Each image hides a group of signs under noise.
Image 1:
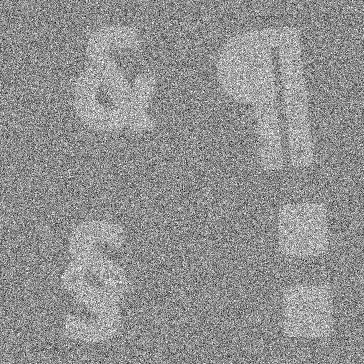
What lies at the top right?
pilcrow
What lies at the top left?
ampersand
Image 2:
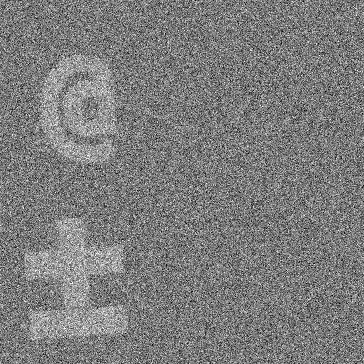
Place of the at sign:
top left
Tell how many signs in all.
2
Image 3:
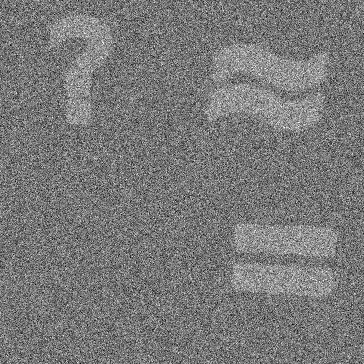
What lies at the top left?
question mark
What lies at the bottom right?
equals sign
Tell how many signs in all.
3
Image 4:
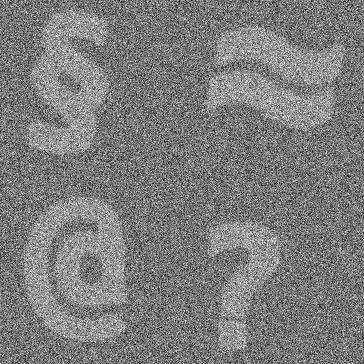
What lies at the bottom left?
at sign
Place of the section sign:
top left
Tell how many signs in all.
4
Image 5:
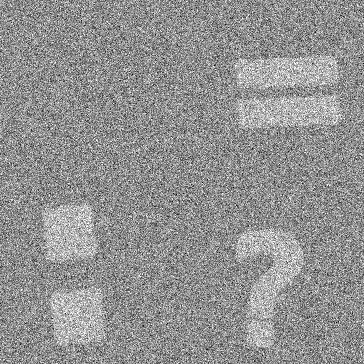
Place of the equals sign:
top right
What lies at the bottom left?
colon
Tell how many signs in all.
3
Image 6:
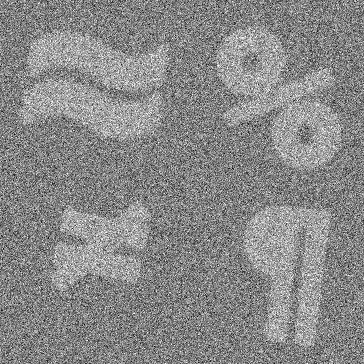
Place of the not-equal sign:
bottom left
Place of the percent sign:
top right
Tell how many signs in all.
4
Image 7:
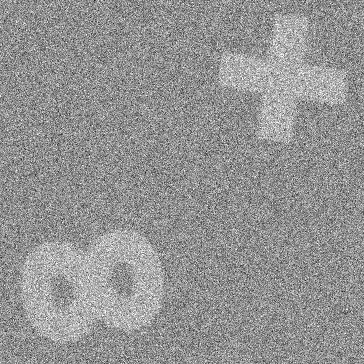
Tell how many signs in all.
2
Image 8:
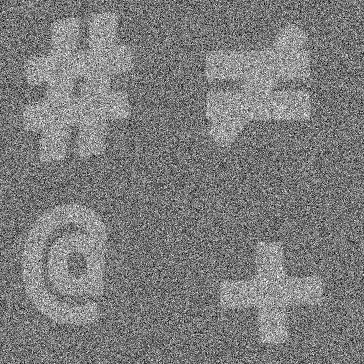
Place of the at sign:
bottom left
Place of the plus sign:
bottom right
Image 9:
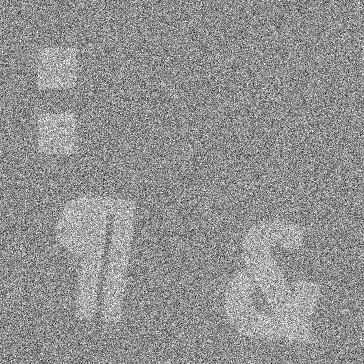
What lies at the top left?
colon
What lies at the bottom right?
ampersand
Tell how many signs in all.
3
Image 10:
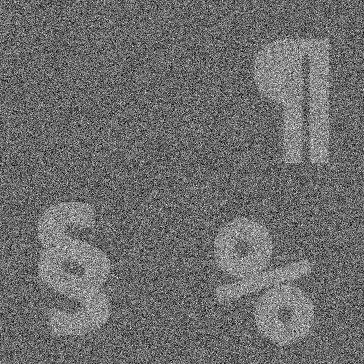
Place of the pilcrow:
top right
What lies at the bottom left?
section sign
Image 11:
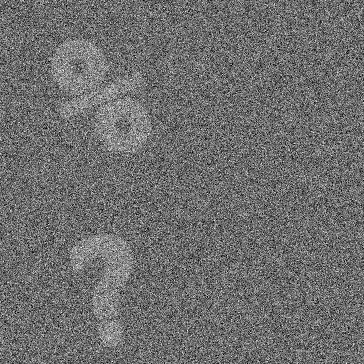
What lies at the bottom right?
nothing
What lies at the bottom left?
question mark
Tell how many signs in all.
2
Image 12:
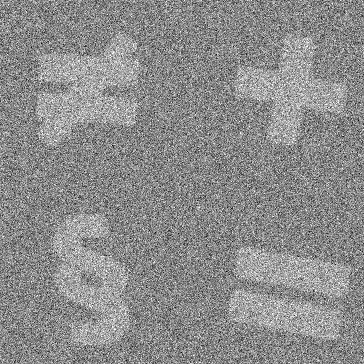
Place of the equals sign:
bottom right
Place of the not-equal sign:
top left
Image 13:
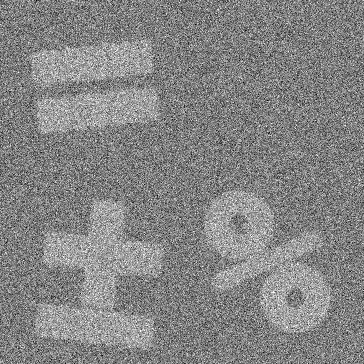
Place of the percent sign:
bottom right
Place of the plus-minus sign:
bottom left
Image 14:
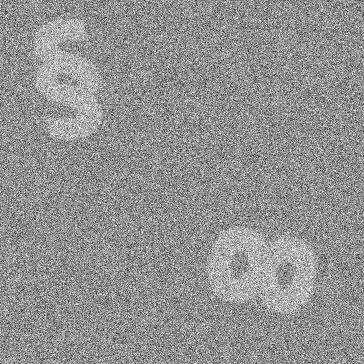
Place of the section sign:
top left
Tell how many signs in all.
2
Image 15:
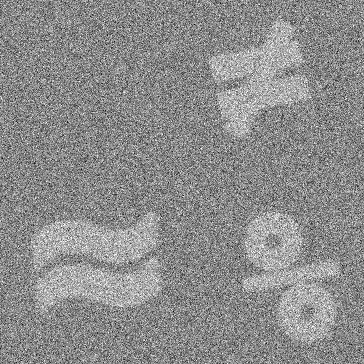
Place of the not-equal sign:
top right
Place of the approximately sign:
bottom left
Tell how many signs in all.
3
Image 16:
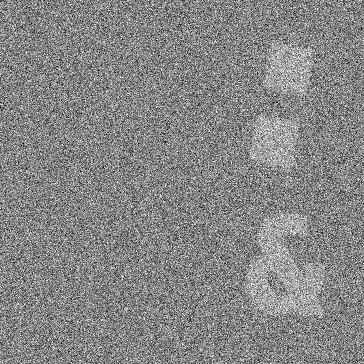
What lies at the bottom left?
nothing
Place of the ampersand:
bottom right
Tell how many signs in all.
2
